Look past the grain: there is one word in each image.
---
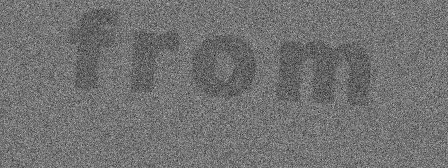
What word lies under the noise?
from
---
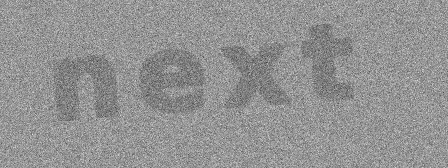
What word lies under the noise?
next
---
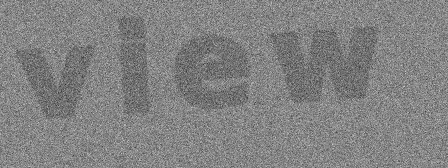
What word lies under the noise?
view
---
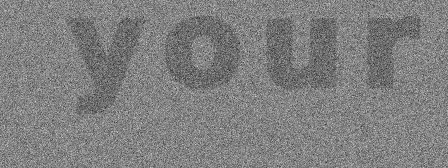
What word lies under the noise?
your
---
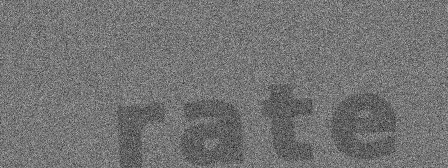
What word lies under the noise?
rate
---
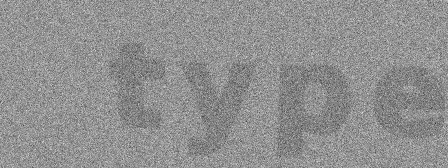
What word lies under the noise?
type
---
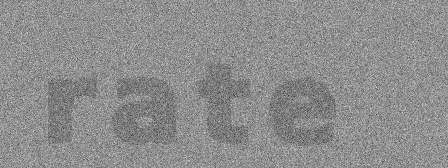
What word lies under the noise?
rate
